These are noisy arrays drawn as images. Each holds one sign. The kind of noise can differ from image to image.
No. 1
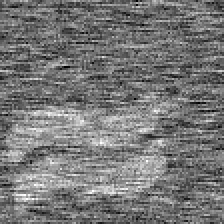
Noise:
streaked along the rows
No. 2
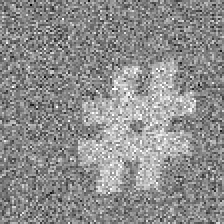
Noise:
low rank plus noise
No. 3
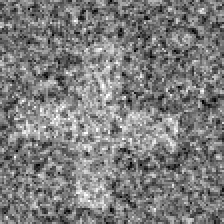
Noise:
blotchy
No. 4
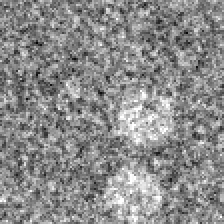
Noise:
blotchy
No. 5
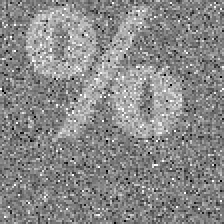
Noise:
heavy tails
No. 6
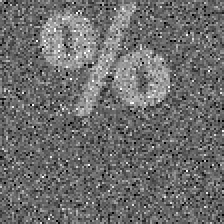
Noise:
heavy tails
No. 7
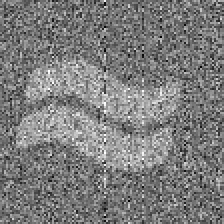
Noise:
columns of uneven size
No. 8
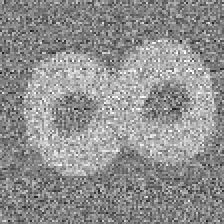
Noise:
rows of uneven size
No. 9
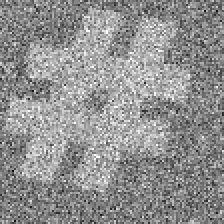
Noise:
independent entries
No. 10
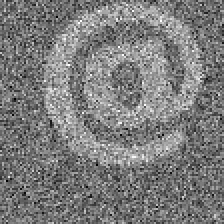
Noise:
independent entries
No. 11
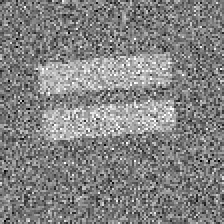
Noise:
low rank plus noise
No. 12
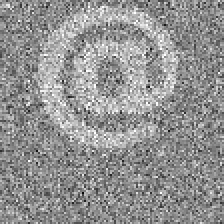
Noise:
low rank plus noise
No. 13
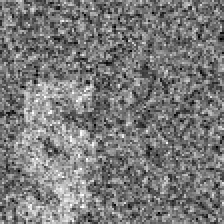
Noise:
blotchy
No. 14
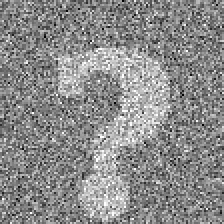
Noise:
independent entries
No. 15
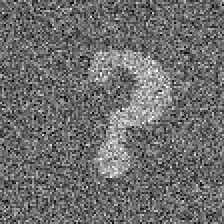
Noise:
independent entries
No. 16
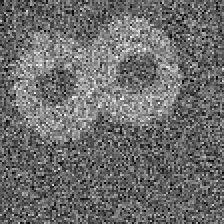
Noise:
independent entries
